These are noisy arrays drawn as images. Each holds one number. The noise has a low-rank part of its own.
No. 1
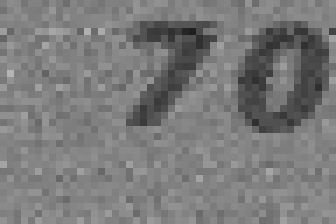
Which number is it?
70
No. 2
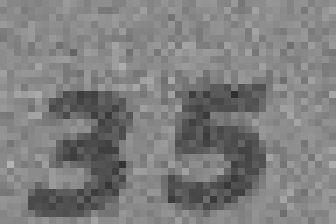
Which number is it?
35
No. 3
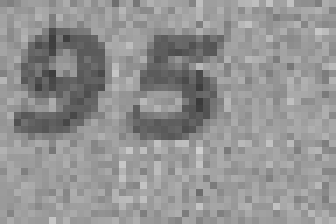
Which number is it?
95
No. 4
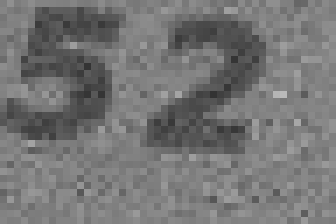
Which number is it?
52
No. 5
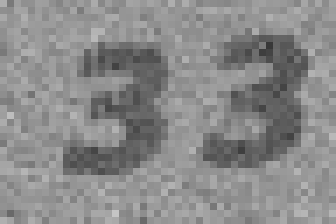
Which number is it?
33
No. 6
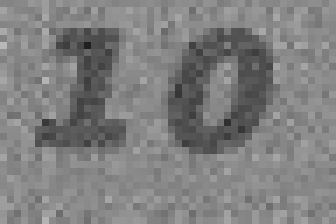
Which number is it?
10
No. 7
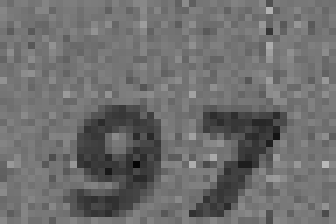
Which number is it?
97
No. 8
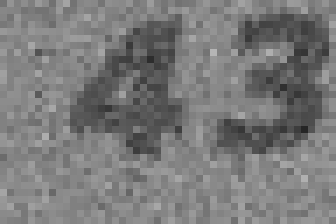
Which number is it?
43
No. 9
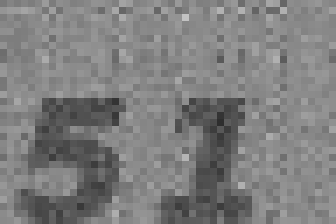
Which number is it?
51
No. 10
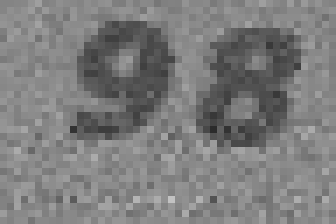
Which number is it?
98
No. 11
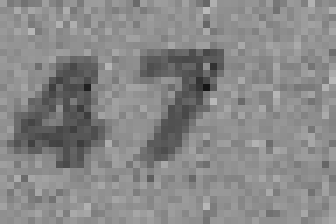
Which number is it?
47
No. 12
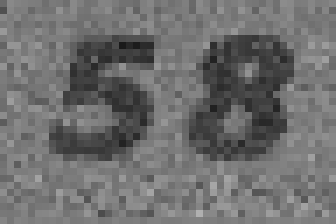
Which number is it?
58
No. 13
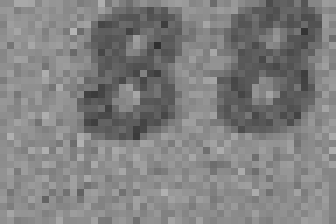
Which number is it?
88
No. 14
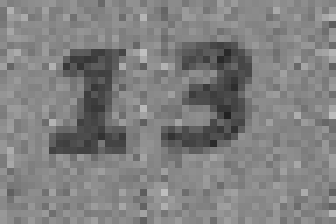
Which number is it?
13
